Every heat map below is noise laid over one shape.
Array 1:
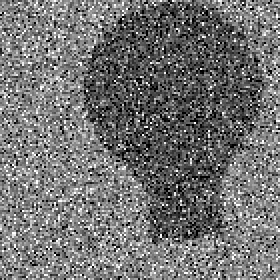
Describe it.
dark light bulb
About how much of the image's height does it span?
nearly all
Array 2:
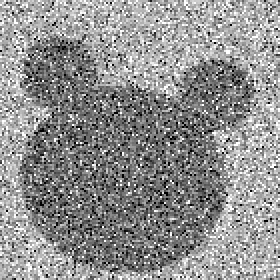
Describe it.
dark bear's head
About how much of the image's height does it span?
nearly all
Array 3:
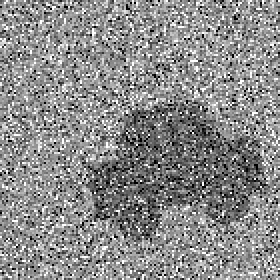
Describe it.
dark car
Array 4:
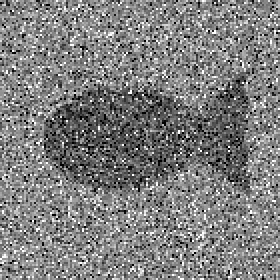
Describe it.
dark fish
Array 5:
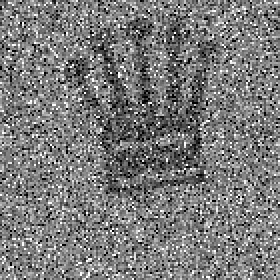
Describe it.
dark chess queen
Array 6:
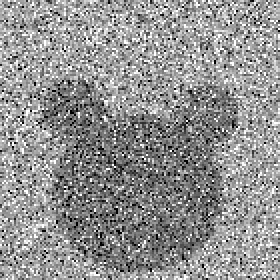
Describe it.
dark bear's head
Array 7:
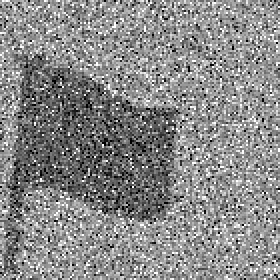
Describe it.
dark flag
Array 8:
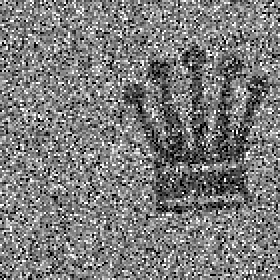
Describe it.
dark chess queen
